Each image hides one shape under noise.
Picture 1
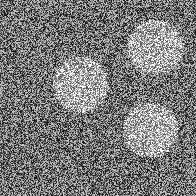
light three dots
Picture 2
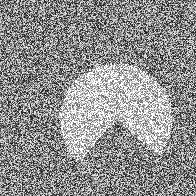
light disc with a wedge cut out
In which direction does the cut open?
down
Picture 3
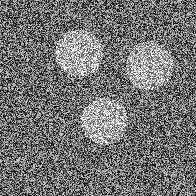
light three dots
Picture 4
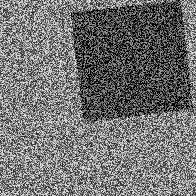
dark square
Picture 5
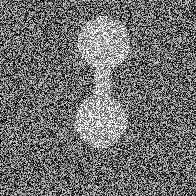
light dumbbell
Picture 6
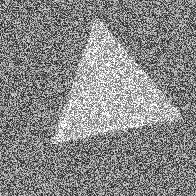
light triangle
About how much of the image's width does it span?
two thirds
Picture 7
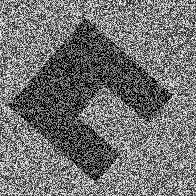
dark square with a notch
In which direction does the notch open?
down and right
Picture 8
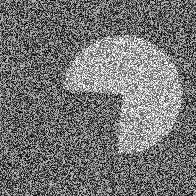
light disc with a wedge cut out
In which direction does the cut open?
down and left
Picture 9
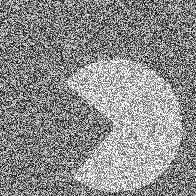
light disc with a wedge cut out
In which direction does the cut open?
left
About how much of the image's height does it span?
two thirds
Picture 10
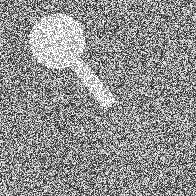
light lollipop
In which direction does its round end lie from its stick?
up and left
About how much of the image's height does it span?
half
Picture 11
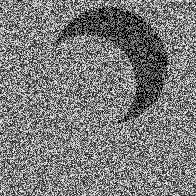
dark crescent
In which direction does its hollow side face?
down and left
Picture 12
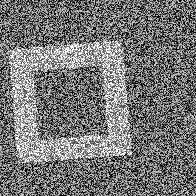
light square frame
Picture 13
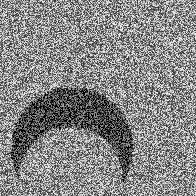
dark crescent
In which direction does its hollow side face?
down
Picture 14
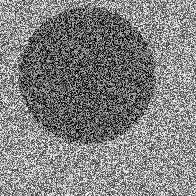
dark disc
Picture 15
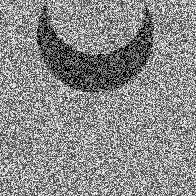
dark crescent
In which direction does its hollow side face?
up
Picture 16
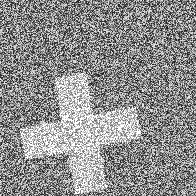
light cross
